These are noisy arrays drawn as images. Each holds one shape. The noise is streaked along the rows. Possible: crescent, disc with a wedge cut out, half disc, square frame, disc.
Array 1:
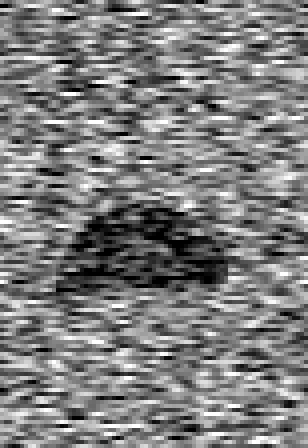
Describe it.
dark half disc
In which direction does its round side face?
up
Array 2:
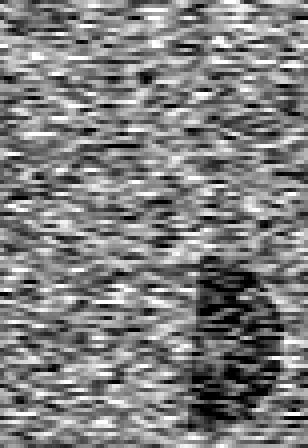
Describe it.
dark half disc, bottom right
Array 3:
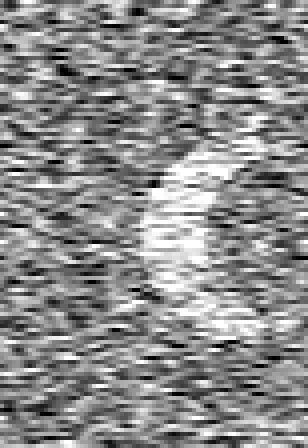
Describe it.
light crescent
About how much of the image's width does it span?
half
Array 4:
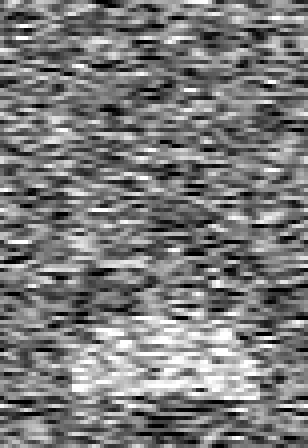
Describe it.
light half disc
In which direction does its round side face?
up
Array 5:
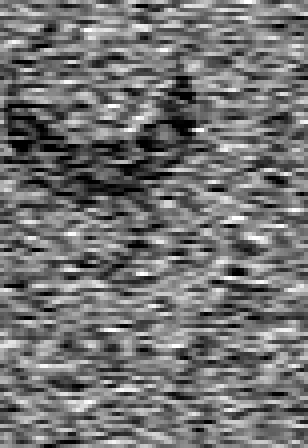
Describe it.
dark crescent
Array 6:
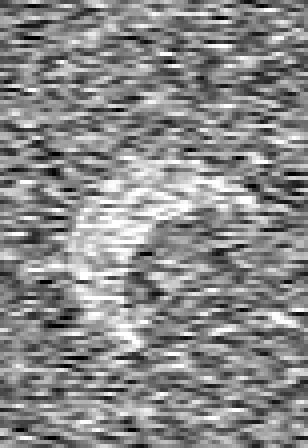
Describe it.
light crescent
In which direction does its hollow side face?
down and right
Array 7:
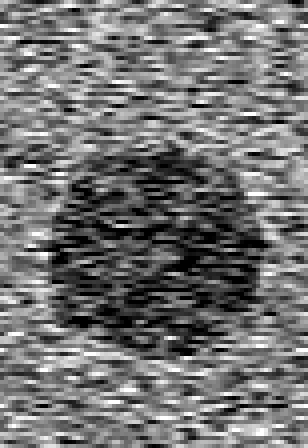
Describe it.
dark disc
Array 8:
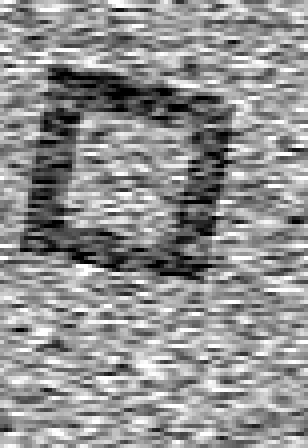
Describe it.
dark square frame
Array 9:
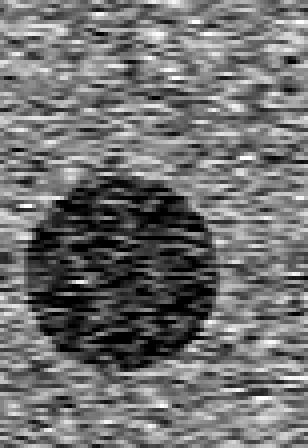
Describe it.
dark disc
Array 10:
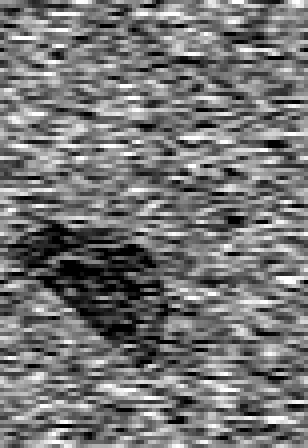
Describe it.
dark half disc
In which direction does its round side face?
up and right
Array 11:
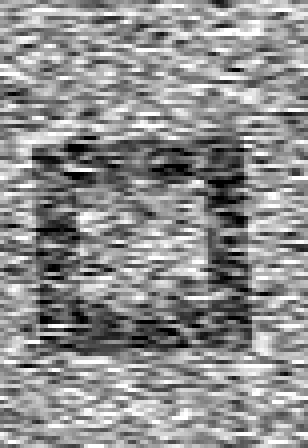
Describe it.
dark square frame
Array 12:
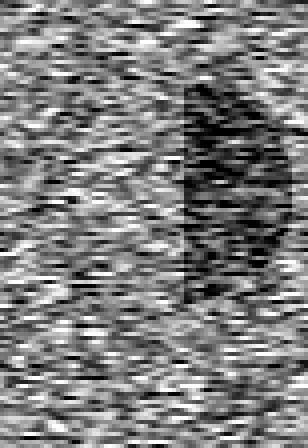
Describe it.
dark half disc
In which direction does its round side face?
right
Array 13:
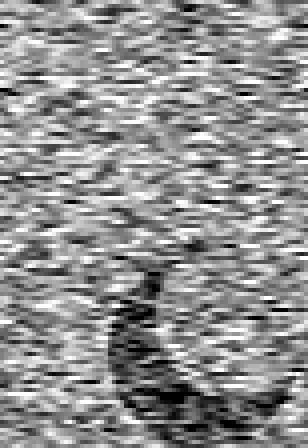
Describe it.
dark crescent
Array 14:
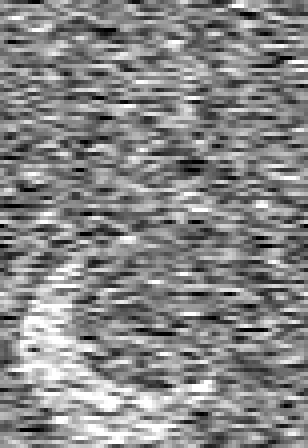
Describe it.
light crescent
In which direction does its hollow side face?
up and right
